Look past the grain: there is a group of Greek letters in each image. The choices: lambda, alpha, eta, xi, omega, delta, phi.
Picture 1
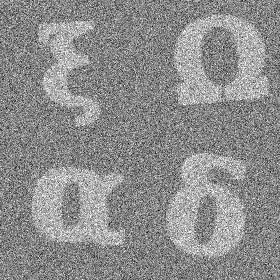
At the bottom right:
delta
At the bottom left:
alpha
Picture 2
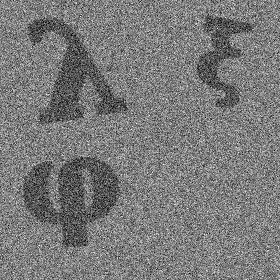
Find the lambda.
top left
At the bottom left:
phi
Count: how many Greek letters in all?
3
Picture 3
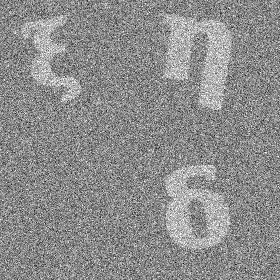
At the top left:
xi
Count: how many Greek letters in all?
3
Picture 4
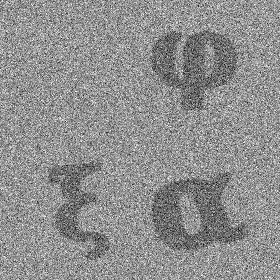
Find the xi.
bottom left
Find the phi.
top right
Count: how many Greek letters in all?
3
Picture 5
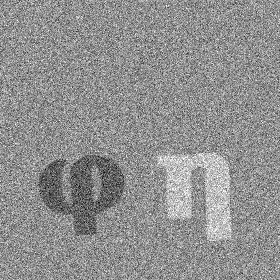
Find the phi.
bottom left
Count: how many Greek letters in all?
2
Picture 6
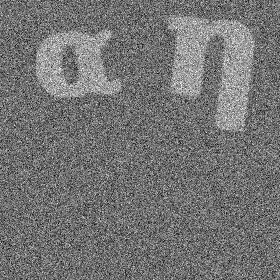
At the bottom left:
nothing
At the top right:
eta
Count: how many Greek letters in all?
2
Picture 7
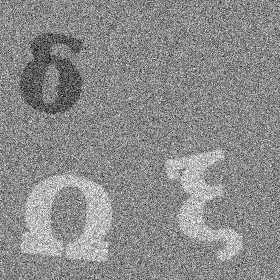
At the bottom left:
omega
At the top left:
delta
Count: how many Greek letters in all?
3
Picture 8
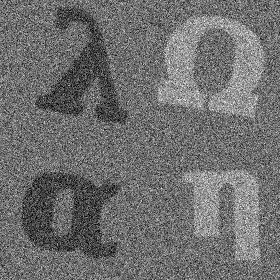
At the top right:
omega
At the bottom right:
eta
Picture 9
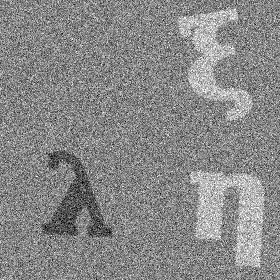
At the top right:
xi
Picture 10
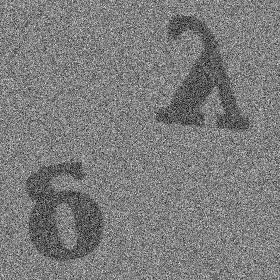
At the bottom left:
delta
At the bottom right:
nothing
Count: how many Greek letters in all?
2
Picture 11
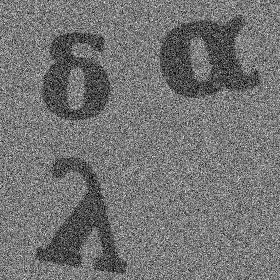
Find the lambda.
bottom left
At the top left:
delta
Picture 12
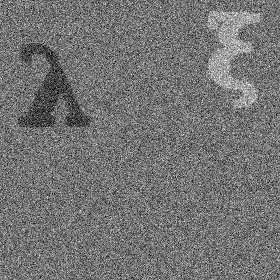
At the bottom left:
nothing
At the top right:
xi
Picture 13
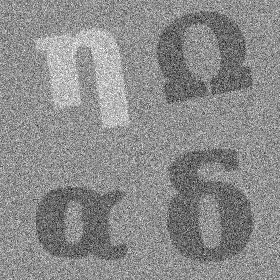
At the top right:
omega
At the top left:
eta
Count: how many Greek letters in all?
4
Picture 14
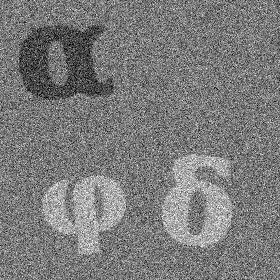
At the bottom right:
delta
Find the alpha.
top left
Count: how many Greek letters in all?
3
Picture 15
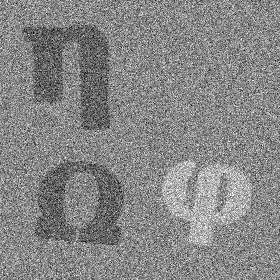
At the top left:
eta
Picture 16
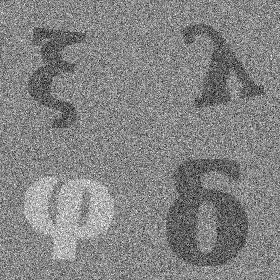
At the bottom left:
phi
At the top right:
lambda
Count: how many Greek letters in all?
4
